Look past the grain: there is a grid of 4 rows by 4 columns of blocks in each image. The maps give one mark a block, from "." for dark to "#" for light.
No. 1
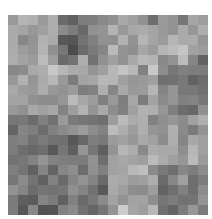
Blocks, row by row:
#.##
###.
..##
..#.
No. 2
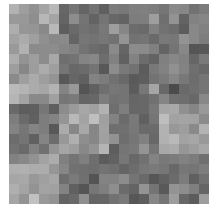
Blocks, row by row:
#...
#...
.#.#
#...
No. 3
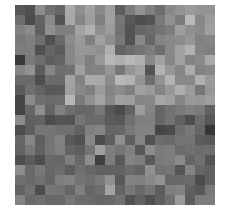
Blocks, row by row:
.#.#
.###
....
....
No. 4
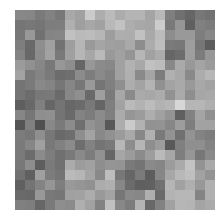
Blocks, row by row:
.##.
..##
..#.
.#.#
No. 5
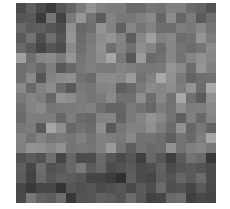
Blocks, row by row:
.###
####
####
....
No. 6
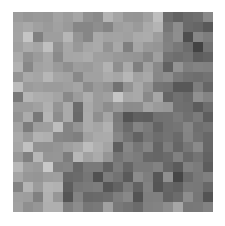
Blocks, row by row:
###.
###.
##..
#...
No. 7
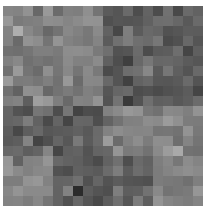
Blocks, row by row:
##..
##..
..##
#..#
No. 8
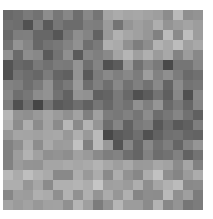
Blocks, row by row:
..##
....
##..
####
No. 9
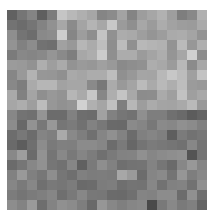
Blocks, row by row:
.###
####
....
....
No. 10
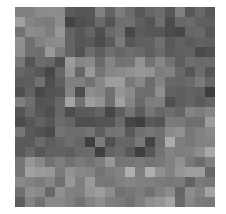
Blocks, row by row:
#...
.##.
...#
####
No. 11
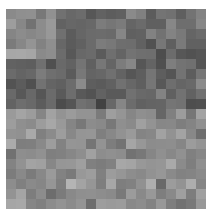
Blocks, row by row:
#...
....
####
####
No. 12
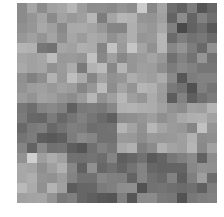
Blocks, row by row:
###.
###.
..##
#...
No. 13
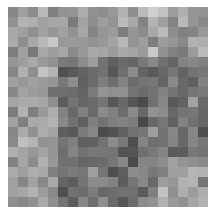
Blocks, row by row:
####
#...
#...
#..#
